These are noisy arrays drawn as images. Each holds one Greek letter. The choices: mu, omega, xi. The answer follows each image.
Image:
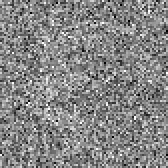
light xi
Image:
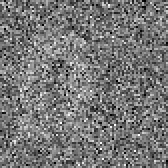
light omega
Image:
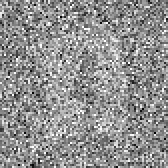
light omega
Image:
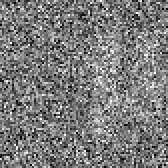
light mu
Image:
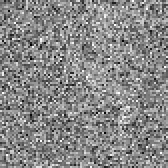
light xi
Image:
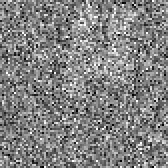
light mu
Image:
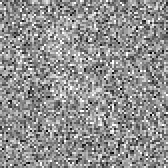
light xi
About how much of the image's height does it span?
two thirds
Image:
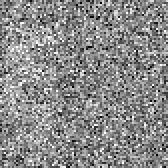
light xi
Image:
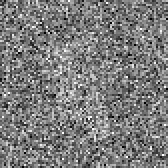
light xi
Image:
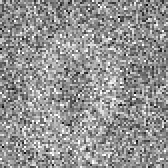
light omega
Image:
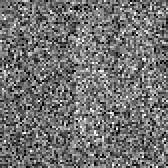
light mu
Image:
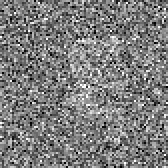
light xi
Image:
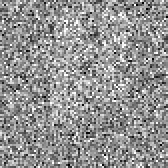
light mu
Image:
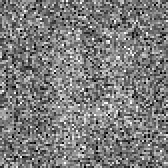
light mu
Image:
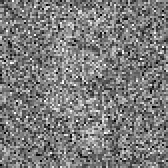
light xi
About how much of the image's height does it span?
nearly all
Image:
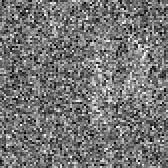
light mu
